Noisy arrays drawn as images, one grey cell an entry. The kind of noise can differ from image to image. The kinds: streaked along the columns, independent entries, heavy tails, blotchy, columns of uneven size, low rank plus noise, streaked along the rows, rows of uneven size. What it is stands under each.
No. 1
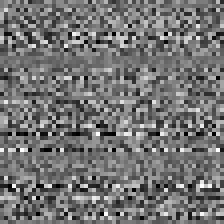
rows of uneven size
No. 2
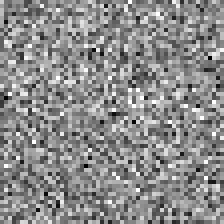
independent entries
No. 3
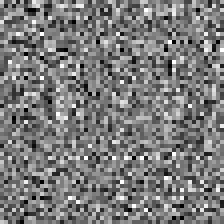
low rank plus noise
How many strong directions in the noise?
five to eight
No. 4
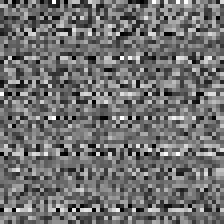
rows of uneven size
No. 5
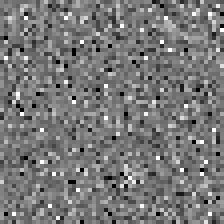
heavy tails
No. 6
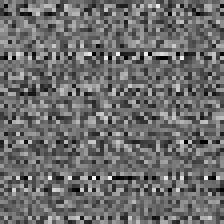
rows of uneven size
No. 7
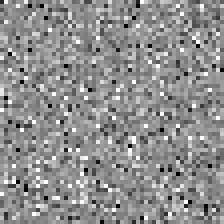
heavy tails
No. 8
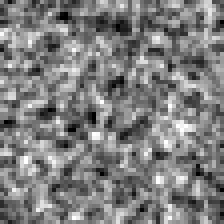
blotchy
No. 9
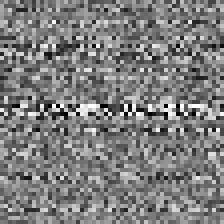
rows of uneven size
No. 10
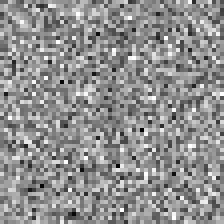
independent entries
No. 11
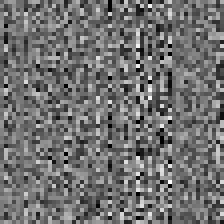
columns of uneven size
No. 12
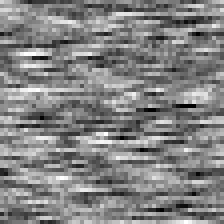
streaked along the rows
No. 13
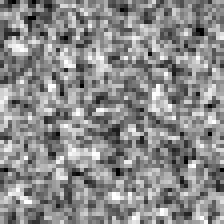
blotchy
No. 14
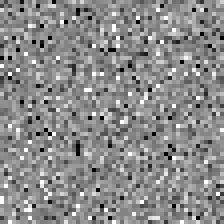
heavy tails
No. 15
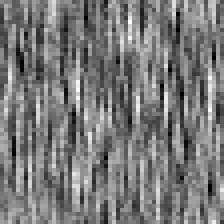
streaked along the columns
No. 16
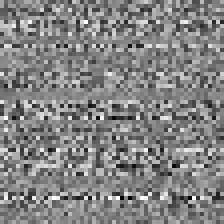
rows of uneven size
